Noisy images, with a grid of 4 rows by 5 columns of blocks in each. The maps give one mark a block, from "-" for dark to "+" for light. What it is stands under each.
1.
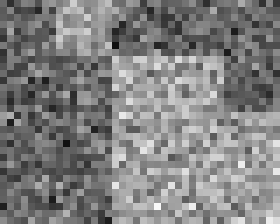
- + - - -
- - + + -
- - + + +
- - + + +
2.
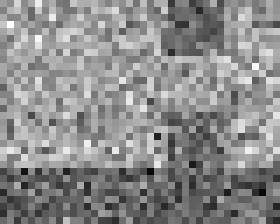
+ + + - +
+ + + + +
+ + + - +
- - - - -
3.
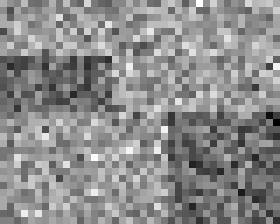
+ + + + +
- - + + +
+ + + - -
+ + + - -
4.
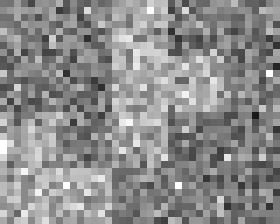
- - + - -
- - + + -
+ - + - -
+ + - - -
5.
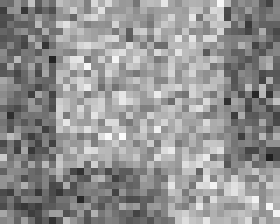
- + + + -
- + + + -
- + + + -
- - - + +
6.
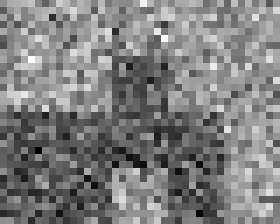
+ + + + +
+ + - + +
- - - - +
- - + - +
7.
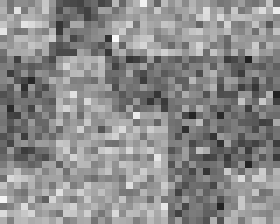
+ - + + +
- + - - -
- + + - -
+ + + - +
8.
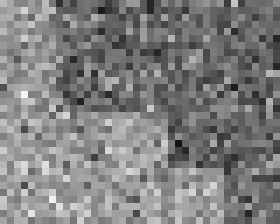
+ - - - -
+ - - - -
+ + + - -
+ + + + -
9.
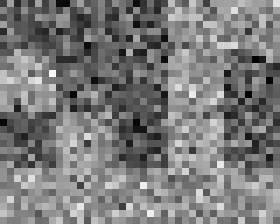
- - - + +
+ - - + -
- + - + -
+ + + + +
